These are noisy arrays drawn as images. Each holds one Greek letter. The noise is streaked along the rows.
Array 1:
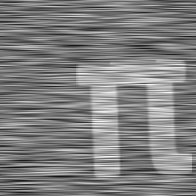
pi
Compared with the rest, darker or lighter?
lighter
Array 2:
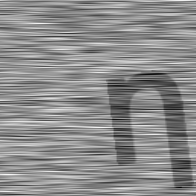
eta
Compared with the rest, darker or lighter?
darker
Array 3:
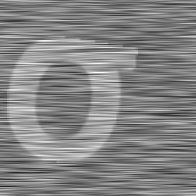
sigma
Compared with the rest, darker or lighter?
lighter
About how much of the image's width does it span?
two thirds
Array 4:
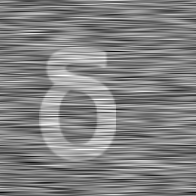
delta
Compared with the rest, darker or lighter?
lighter
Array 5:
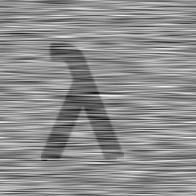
lambda
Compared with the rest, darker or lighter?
darker
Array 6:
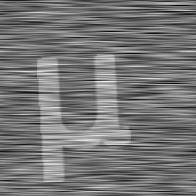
mu
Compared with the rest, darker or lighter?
lighter
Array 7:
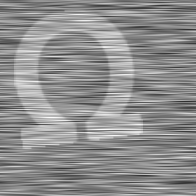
omega
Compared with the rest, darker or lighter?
lighter
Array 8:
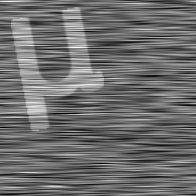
mu
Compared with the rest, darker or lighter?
lighter
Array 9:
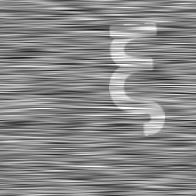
xi
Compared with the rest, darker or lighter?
lighter
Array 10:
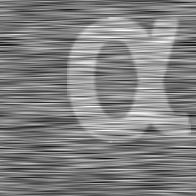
alpha
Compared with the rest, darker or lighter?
lighter
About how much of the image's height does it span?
two thirds
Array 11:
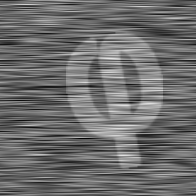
phi
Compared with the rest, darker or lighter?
lighter
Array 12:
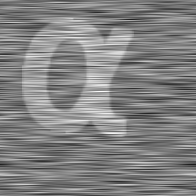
alpha
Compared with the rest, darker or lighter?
lighter
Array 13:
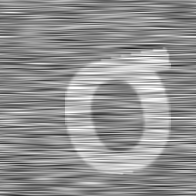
sigma
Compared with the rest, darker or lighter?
lighter
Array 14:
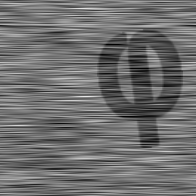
phi
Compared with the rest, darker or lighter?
darker
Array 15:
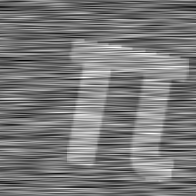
pi
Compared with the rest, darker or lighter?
lighter
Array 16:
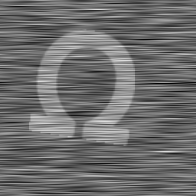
omega
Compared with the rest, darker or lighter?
lighter
